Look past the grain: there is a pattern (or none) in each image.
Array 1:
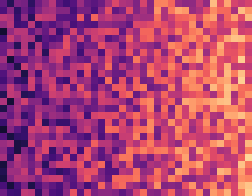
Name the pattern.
a smooth slope
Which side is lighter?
right
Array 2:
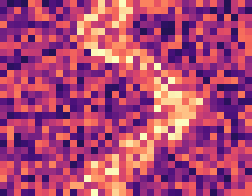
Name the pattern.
a wavy band
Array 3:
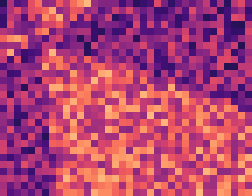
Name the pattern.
spokes from one point
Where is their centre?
top left
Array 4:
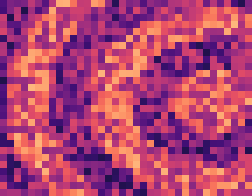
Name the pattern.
rings round one point
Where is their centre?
middle right
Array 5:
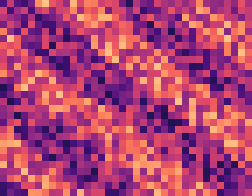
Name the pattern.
diagonal stripes
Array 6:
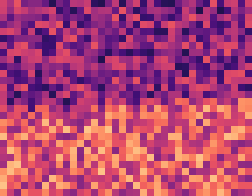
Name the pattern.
a sharp edge
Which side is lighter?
bottom
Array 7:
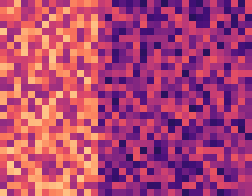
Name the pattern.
a sharp edge
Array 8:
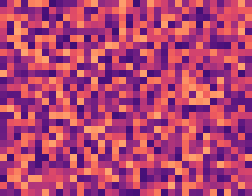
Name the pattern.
only noise
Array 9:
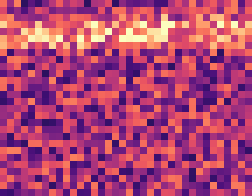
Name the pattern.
one horizontal stripe
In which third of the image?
top
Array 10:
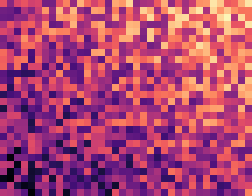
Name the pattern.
a smooth slope
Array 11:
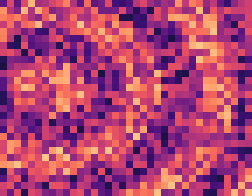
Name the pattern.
rings round one point
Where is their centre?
middle left
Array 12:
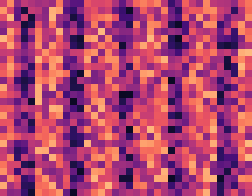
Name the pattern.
vertical stripes
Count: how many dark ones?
5
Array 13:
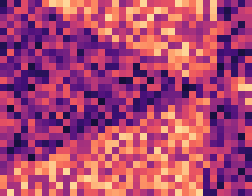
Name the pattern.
spokes from one point
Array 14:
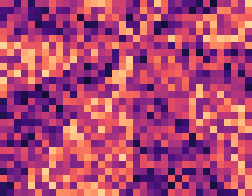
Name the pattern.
spokes from one point
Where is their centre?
top middle
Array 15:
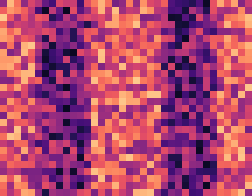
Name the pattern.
vertical stripes
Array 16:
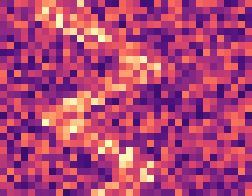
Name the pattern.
a wavy band
